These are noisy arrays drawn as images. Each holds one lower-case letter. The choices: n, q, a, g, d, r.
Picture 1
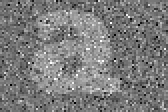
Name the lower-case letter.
a
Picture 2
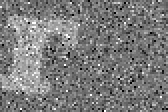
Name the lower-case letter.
r
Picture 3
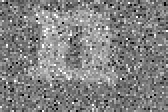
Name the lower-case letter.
n
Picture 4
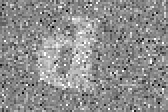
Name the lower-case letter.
d
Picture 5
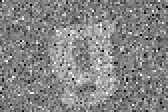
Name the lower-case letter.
g
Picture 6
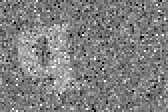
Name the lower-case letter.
q
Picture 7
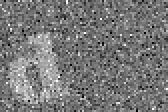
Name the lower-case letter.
d
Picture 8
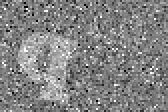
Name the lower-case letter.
q
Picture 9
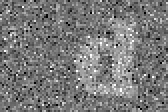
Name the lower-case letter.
d
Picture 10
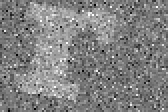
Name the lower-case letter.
r
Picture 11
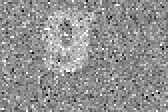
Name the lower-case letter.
g
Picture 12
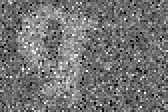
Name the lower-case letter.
q
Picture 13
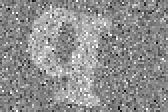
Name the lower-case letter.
q
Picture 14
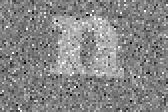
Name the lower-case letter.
n
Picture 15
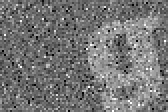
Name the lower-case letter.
g
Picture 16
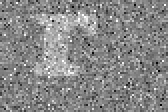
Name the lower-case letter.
r
